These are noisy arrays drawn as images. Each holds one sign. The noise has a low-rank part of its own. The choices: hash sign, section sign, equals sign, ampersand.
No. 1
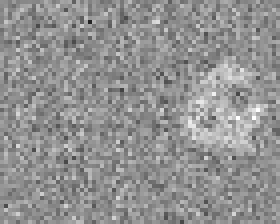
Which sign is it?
ampersand
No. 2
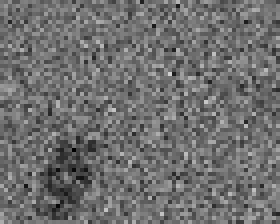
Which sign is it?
section sign
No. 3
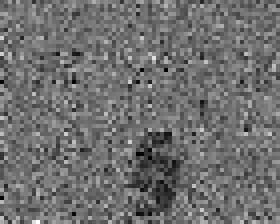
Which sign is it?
section sign
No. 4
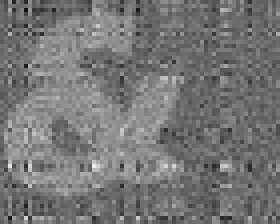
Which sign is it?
ampersand
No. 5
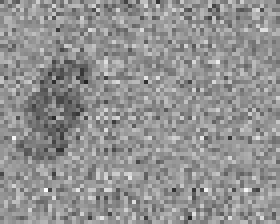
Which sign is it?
section sign
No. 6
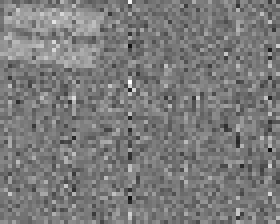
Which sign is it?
equals sign
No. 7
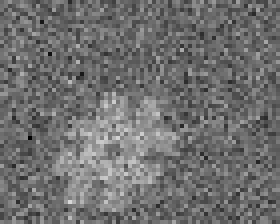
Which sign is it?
hash sign
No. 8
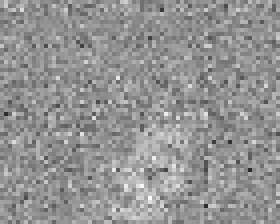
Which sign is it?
section sign
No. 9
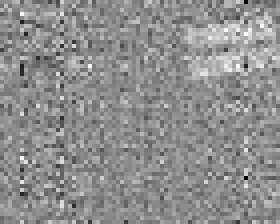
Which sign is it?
equals sign
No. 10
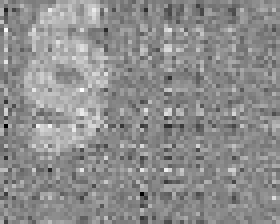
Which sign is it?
section sign
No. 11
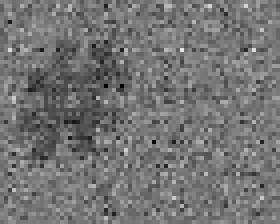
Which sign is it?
hash sign
